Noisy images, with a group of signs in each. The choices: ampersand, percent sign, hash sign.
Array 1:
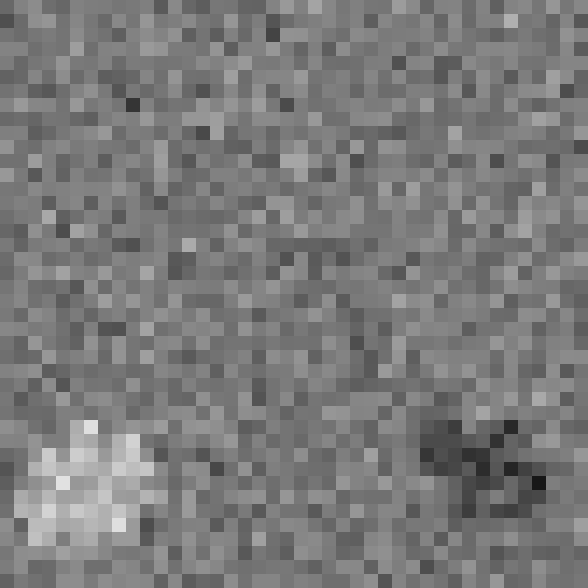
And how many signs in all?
2
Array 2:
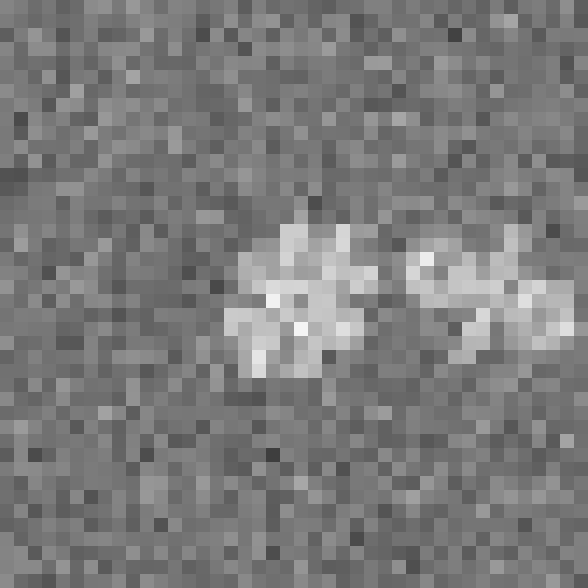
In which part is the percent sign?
middle right
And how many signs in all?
2
